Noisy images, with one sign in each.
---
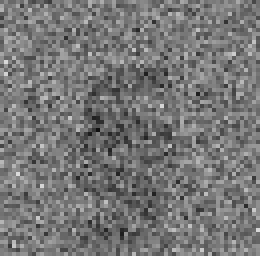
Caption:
dark section sign
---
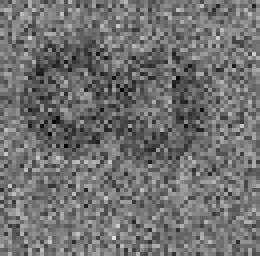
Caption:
dark infinity sign
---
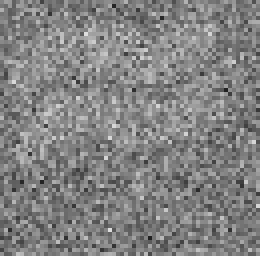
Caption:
light approximately sign
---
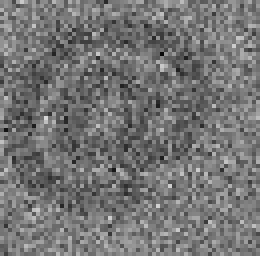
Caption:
dark at sign
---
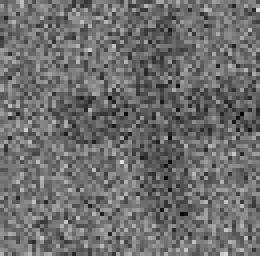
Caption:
dark plus sign
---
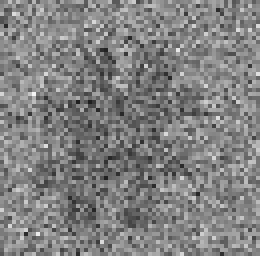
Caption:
dark hash sign
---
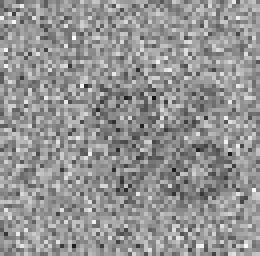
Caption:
dark percent sign
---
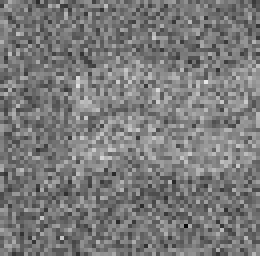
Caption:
light approximately sign
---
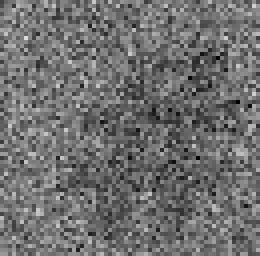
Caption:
dark hash sign
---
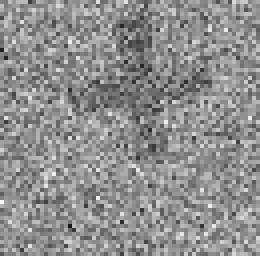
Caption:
dark plus sign
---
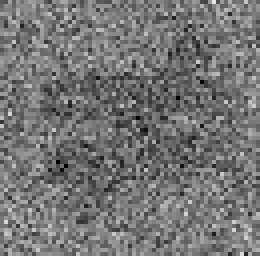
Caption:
dark not-equal sign
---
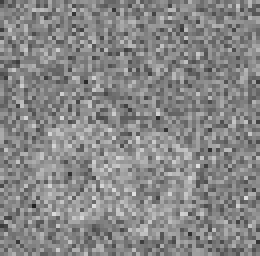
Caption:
light infinity sign
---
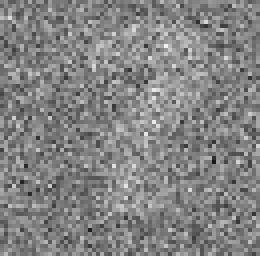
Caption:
light question mark
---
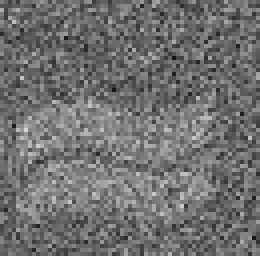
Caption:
light approximately sign
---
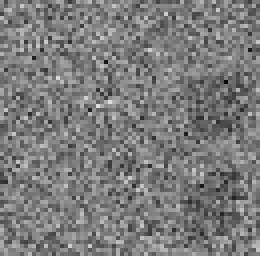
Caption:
dark colon
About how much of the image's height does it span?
two thirds
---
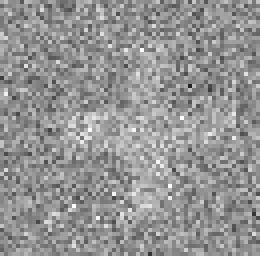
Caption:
light plus sign
